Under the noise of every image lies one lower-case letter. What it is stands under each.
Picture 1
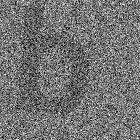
b
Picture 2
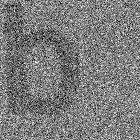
b
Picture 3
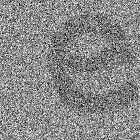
e
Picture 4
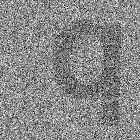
q
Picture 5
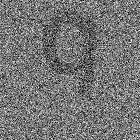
q
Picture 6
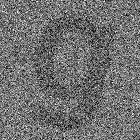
g
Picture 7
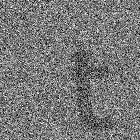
t
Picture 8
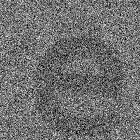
e
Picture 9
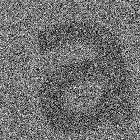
a
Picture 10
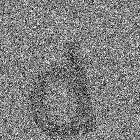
d
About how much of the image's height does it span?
two thirds
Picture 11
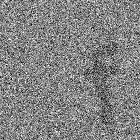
f
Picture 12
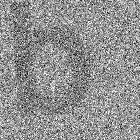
b
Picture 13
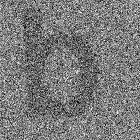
b
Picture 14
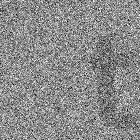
t
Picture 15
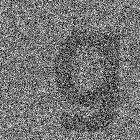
g
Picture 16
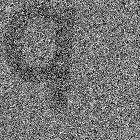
q
